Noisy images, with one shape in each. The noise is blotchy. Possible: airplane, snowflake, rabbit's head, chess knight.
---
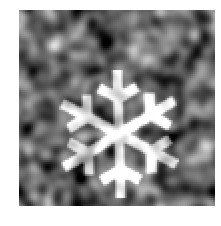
light snowflake
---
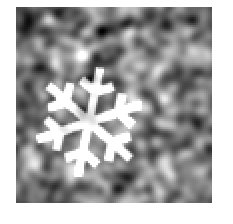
light snowflake
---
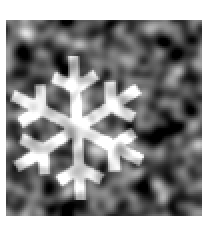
light snowflake
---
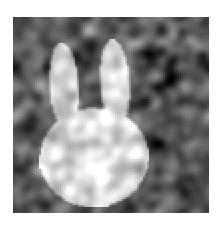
light rabbit's head
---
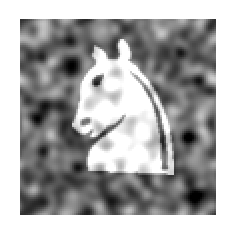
light chess knight
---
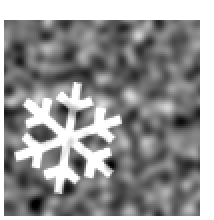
light snowflake
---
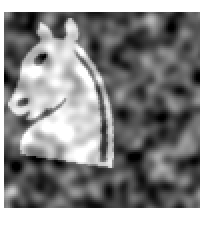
light chess knight
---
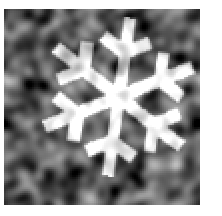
light snowflake
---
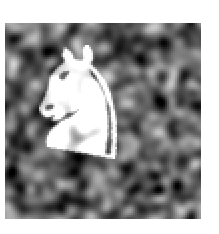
light chess knight
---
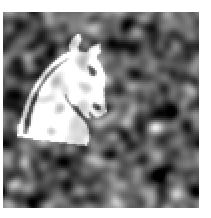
light chess knight
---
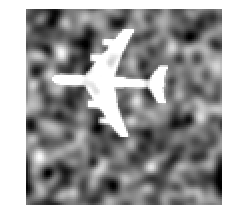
light airplane
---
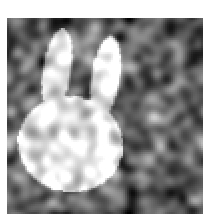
light rabbit's head
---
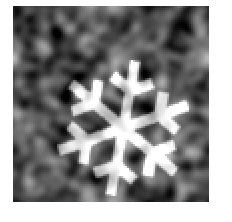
light snowflake
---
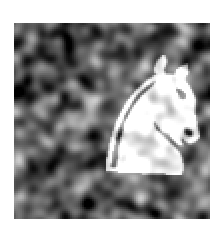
light chess knight
